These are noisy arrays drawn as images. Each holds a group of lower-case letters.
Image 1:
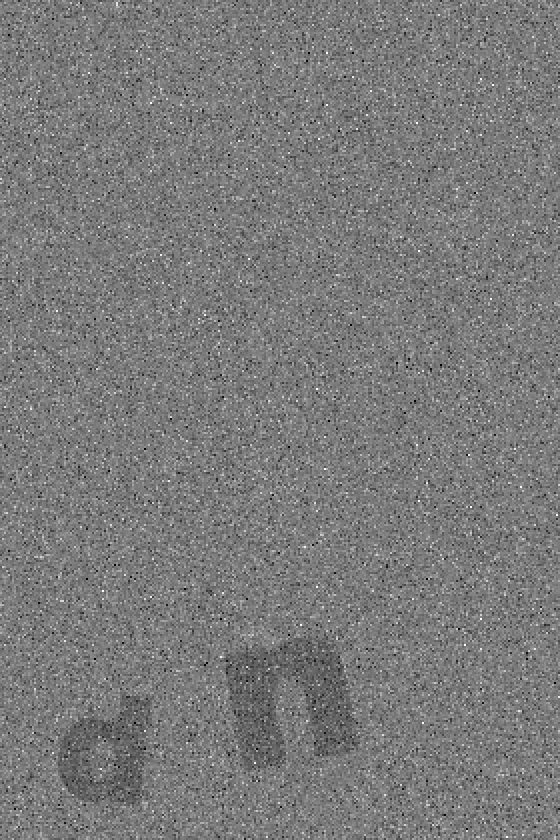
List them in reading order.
bottom left: d; bottom middle: n
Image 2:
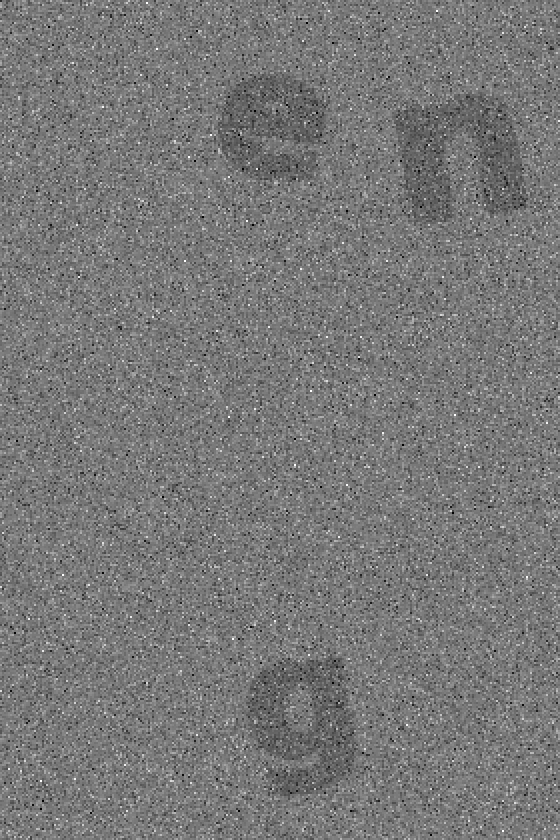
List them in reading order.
top middle: e; top right: n; bottom middle: g
